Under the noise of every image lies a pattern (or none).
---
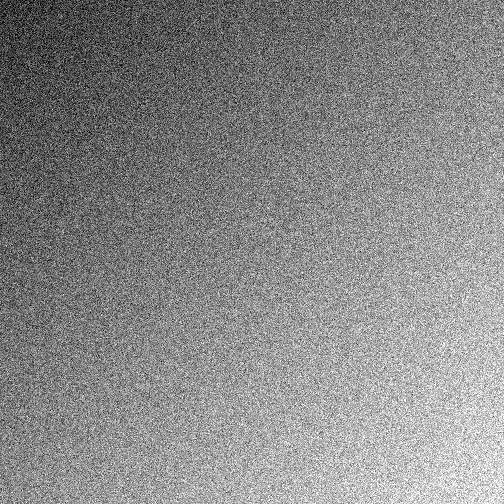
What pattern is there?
a smooth slope
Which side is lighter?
bottom right
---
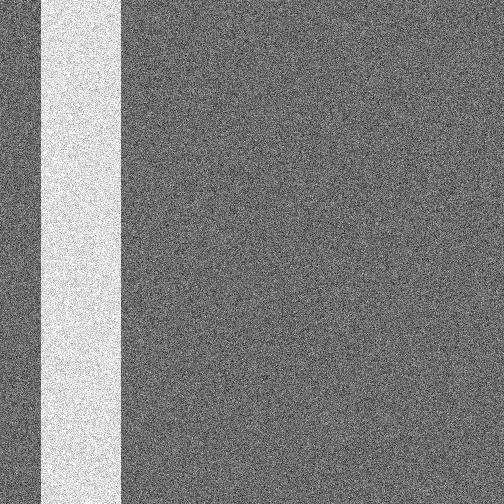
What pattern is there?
one vertical stripe
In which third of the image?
left
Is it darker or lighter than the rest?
lighter
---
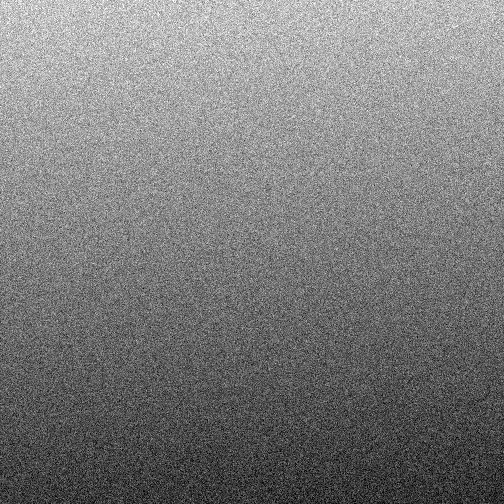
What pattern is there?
a smooth slope
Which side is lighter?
top
